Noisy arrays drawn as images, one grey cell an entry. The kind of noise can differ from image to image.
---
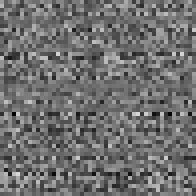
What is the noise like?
rows of uneven size
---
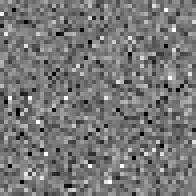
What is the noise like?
heavy tails
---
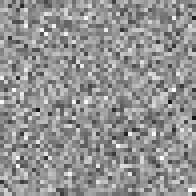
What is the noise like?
independent entries
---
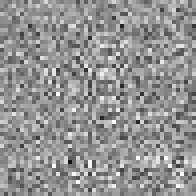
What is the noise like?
low rank plus noise
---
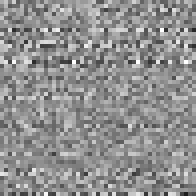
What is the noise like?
rows of uneven size
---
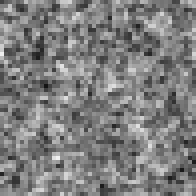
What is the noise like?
blotchy
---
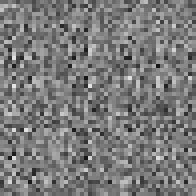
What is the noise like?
low rank plus noise
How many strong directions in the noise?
three or four
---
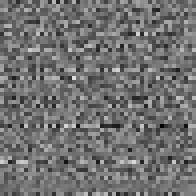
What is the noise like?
rows of uneven size
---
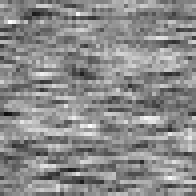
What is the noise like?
streaked along the rows
